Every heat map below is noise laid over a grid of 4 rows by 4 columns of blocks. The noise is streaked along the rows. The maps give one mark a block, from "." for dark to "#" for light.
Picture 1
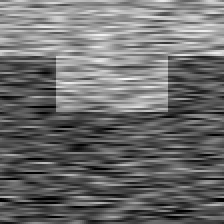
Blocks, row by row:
# # # #
. # # .
. . . .
. . . .
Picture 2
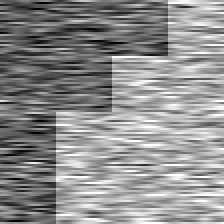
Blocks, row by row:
. . . #
. . # #
. # # #
. # # #
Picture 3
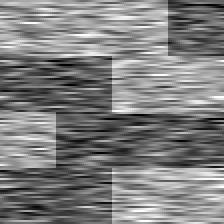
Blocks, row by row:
# # # .
. . # #
# . . .
. . # #
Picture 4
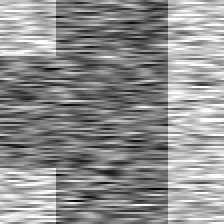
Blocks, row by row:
# . . #
. . . #
. . . #
# . . #
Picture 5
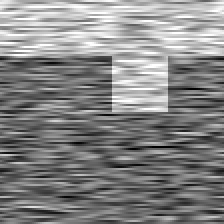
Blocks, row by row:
# # # #
. . # .
. . . .
. . . .
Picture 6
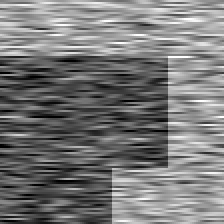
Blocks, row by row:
# # # #
. . . #
. . . #
. . # #
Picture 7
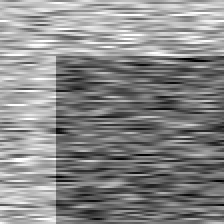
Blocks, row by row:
# # # #
# . . .
# . . .
# . . .
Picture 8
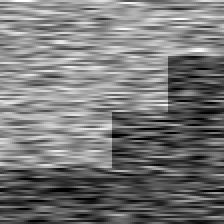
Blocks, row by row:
# # # #
# # # .
# # . .
. . . .
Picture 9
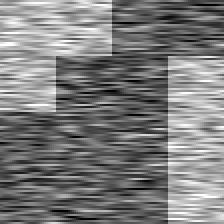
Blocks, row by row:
# # . .
# . . #
. . . #
. . . #
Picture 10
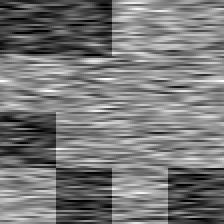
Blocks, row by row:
. . # #
# # # #
. # # #
# . # .
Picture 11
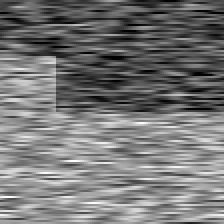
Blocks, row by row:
. . . .
# . . .
# # # #
# # # #
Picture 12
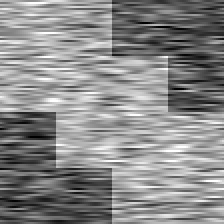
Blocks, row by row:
# # . .
# # # .
. # # #
. . # #
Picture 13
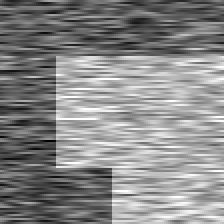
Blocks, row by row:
. . . .
. # # #
. # # #
. . # #
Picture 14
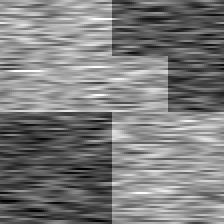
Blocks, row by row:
# # . .
# # # .
. . # #
. . # #
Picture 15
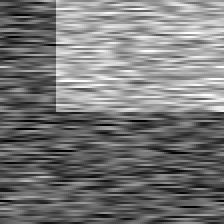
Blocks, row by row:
. # # #
. # # #
. . . .
. . . .
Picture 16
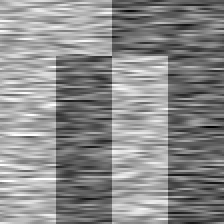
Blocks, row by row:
# # . .
# . # .
# . # .
# . # .
